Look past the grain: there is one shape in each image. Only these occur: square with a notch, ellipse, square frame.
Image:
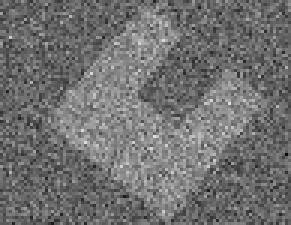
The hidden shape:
square with a notch
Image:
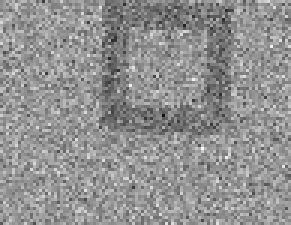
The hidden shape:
square frame
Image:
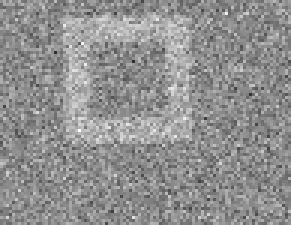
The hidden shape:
square frame
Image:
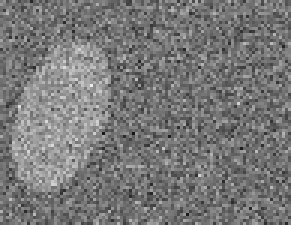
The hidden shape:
ellipse
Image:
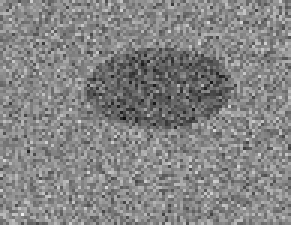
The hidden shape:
ellipse
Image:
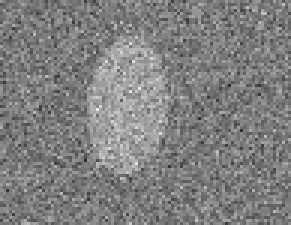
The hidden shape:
ellipse
